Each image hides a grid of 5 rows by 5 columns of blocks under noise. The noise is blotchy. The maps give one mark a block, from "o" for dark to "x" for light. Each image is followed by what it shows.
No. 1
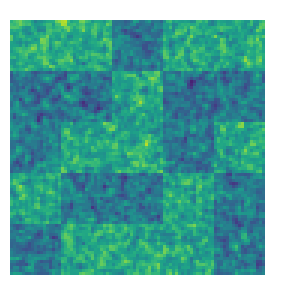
xxoxx
ooxoo
oxxox
xooxo
oxxxo
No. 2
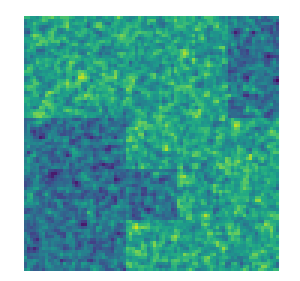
xxxxo
xxxxo
ooxxx
oooxx
ooxxx
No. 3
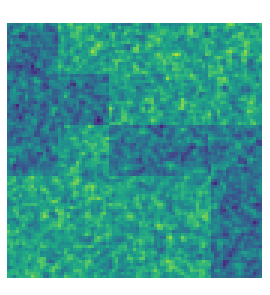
oxxxx
ooxxx
oxooo
xxxxo
xxxxo
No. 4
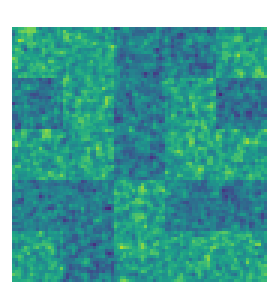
xxoox
oxoxo
xxoxx
ooxoo
xoxxx
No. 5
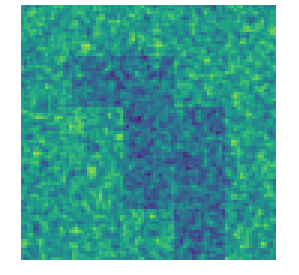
xxxxx
xooxx
xxoox
xxoox
xxxox
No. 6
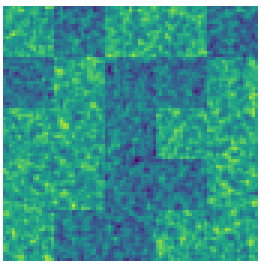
xoxxo
oxoox
xxoxx
xxoox
xooxx
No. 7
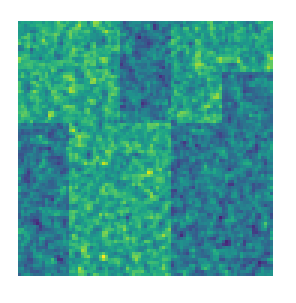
xxoxx
xxoxo
oxxoo
oxxoo
oxxoo
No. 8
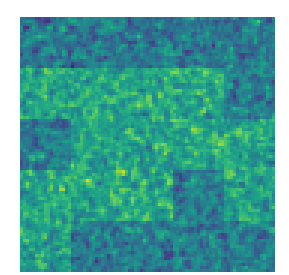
ooooo
xxxxo
oxxxx
xxxox
xoooo
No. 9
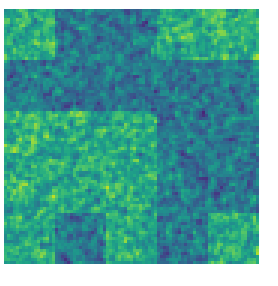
xooxx
ooooo
xxxoo
xxxoo
xoxox
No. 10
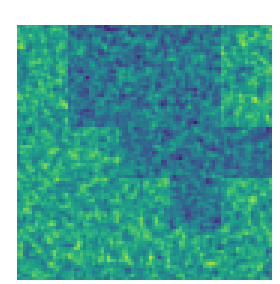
xooox
xooox
xxooo
xxxox
xxxxx
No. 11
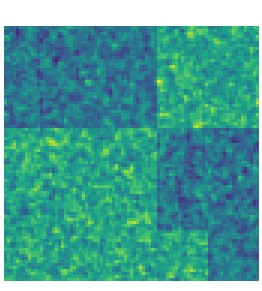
oooxx
oooxx
xxxoo
xxxoo
xxxxo
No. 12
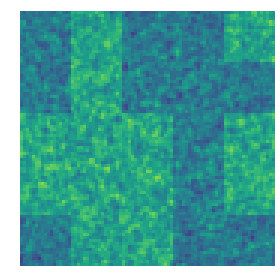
oxoox
oxooo
xxxox
xxxox
oxxoo
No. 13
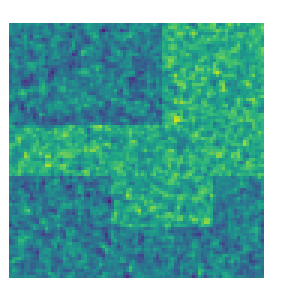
oooxx
oooxx
xxxxx
ooxxo
ooooo
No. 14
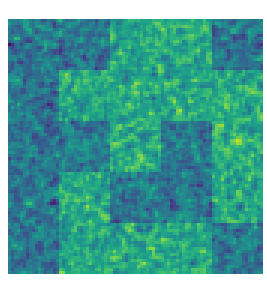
ooxxo
oxxxx
ooxox
oxoox
oxxxo
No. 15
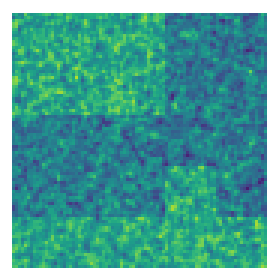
xxxoo
xxxoo
ooooo
oooxo
xxxxx
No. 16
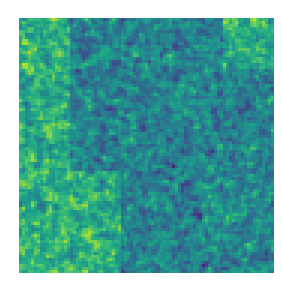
xooox
xoooo
xoooo
xxooo
xxooo
